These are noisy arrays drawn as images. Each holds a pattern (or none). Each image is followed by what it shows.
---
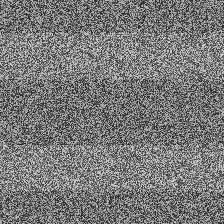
horizontal stripes
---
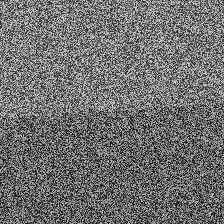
a sharp edge
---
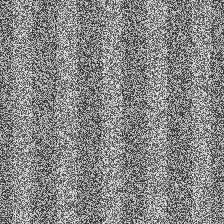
vertical stripes
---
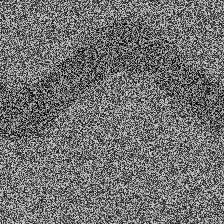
a wavy band
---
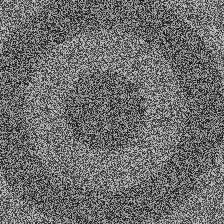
rings round one point
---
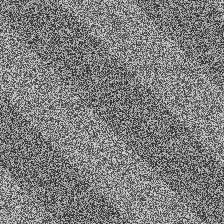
diagonal stripes
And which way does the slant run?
top left to bottom right
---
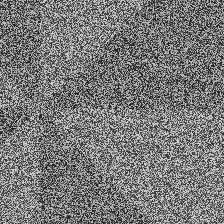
spokes from one point
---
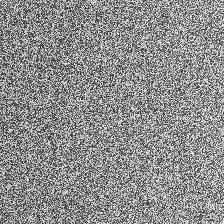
a smooth slope
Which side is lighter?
right
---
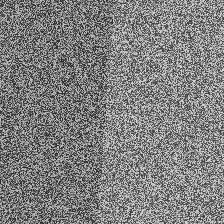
a sharp edge
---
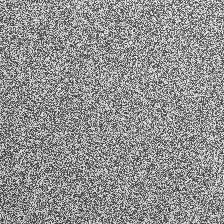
a smooth slope
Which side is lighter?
top right
